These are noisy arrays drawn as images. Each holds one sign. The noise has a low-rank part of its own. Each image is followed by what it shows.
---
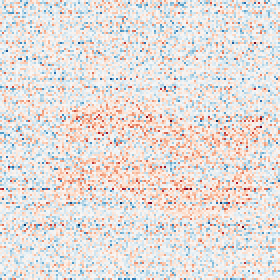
approximately sign
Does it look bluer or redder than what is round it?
redder
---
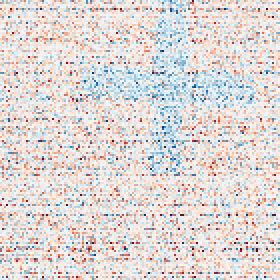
plus sign
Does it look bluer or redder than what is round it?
bluer
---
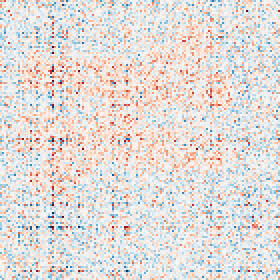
not-equal sign
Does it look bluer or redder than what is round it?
redder
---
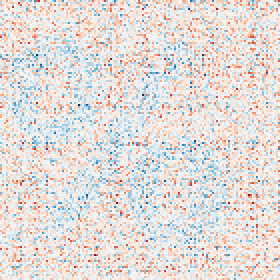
percent sign
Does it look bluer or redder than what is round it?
bluer
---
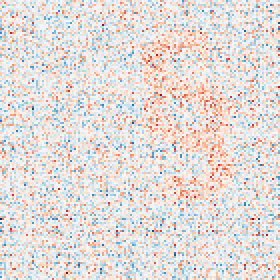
section sign
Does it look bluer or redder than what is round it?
redder
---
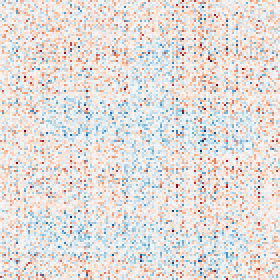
plus-minus sign
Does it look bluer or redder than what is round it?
bluer
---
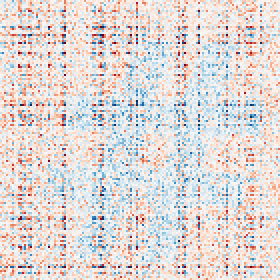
hash sign
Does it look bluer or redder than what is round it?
bluer
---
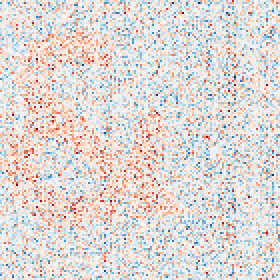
ampersand
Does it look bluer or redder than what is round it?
redder
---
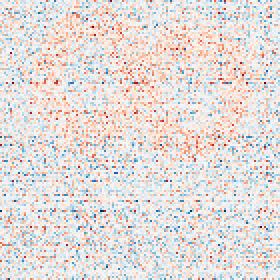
infinity sign
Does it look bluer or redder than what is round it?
redder
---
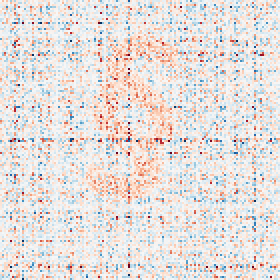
section sign
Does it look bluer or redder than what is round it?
redder
